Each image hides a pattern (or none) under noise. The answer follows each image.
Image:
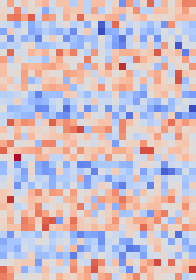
horizontal stripes
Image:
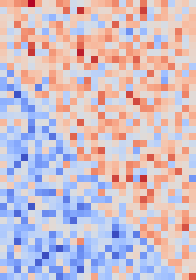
a sharp edge
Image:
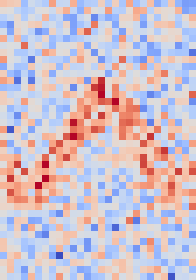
a wavy band
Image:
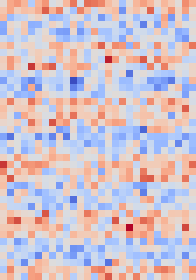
horizontal stripes
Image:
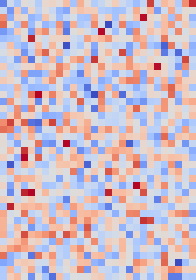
only noise
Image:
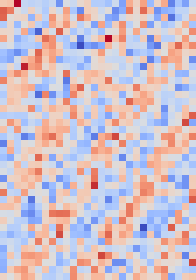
diagonal stripes
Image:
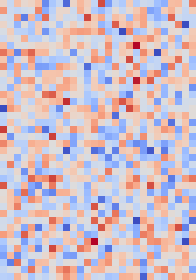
only noise
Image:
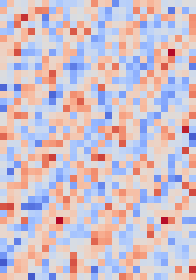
diagonal stripes
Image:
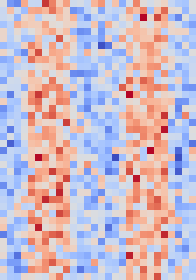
vertical stripes
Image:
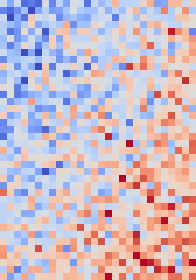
a smooth slope
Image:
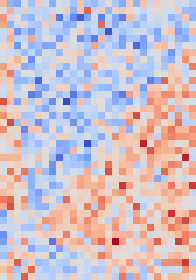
spokes from one point
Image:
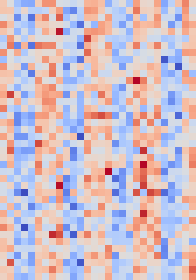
vertical stripes
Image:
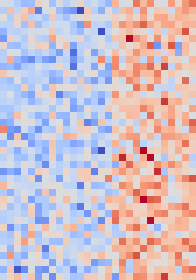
a sharp edge
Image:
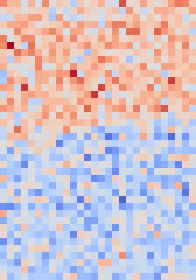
a sharp edge
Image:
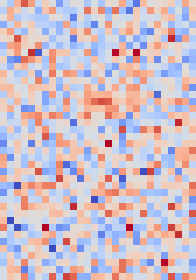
only noise
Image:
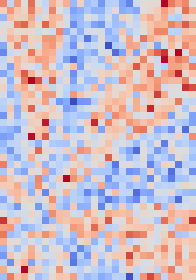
spokes from one point
